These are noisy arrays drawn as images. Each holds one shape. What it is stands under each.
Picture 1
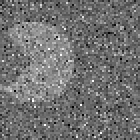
disc with a wedge cut out
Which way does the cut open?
left
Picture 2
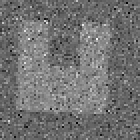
square with a notch
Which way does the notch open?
up
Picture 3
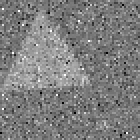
triangle
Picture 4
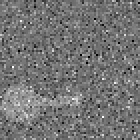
lollipop
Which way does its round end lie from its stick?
left
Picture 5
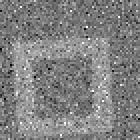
square frame
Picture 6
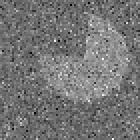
disc with a wedge cut out
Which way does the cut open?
up and left
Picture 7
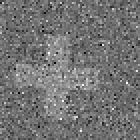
cross
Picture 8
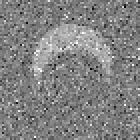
crescent
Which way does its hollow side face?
down
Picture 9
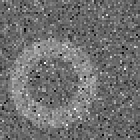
ring
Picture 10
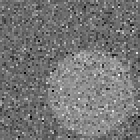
disc
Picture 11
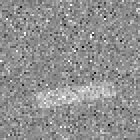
bar
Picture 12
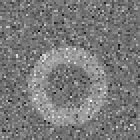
ring
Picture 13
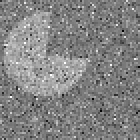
disc with a wedge cut out
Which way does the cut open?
up and right
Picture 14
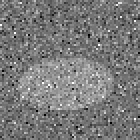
ellipse
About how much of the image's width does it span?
two thirds
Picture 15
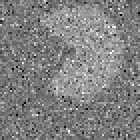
disc with a wedge cut out
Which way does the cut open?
left
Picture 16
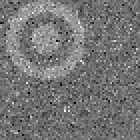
bullseye
